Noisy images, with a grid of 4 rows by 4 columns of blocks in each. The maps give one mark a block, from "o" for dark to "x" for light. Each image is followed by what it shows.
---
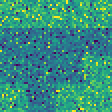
xxxx
oooo
ooox
xoxx
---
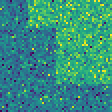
oxxx
ooxx
ooxx
oooo
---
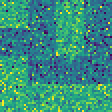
xoxo
ooxo
xooo
xxxx
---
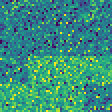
oooo
oooo
oxxx
xxxo
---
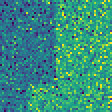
ooxx
ooxx
ooxx
oxxx
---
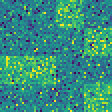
ooxo
ooox
xxoo
ooox
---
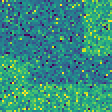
ooox
ooox
xooo
xxxx
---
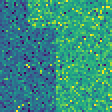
oxxx
ooxx
ooxx
ooxx
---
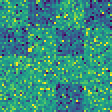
xoxo
oxox
xxxx
xxox
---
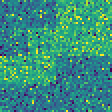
ooxx
oxxx
xxoo
oooo
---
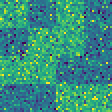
xoxo
oxxo
xxoo
ooxx
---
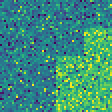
oooo
ooox
ooxx
ooxx
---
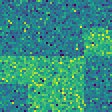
oooo
ooox
xxxo
oxxo
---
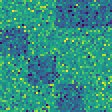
xxoo
oxxx
xoxx
xxox
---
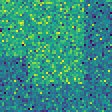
xxxo
xxxo
oxxo
oooo
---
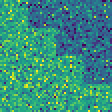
xooo
xxoo
xxxo
xxxx
